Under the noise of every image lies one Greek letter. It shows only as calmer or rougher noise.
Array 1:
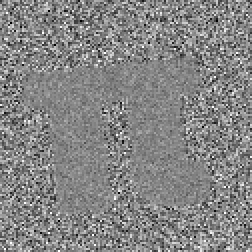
pi
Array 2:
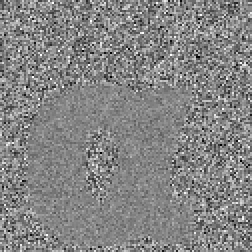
alpha
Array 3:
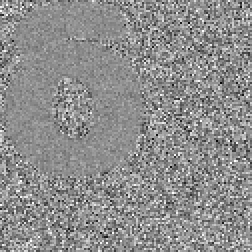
delta
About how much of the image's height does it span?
two thirds
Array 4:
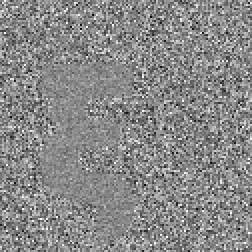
xi
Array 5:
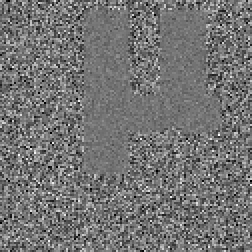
mu
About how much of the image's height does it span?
two thirds
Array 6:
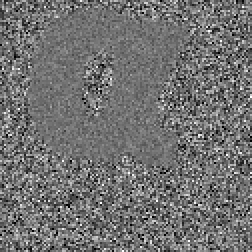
alpha
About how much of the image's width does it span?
two thirds
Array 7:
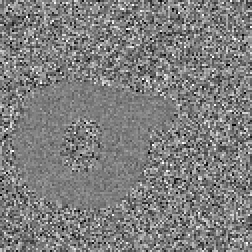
sigma
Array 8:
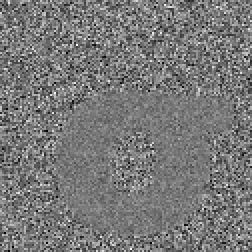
sigma
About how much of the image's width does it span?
two thirds
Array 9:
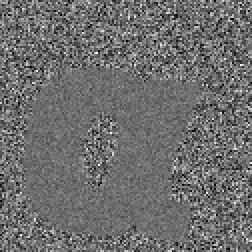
alpha
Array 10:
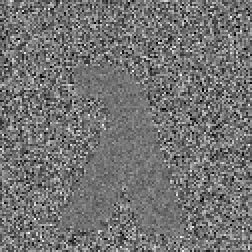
lambda
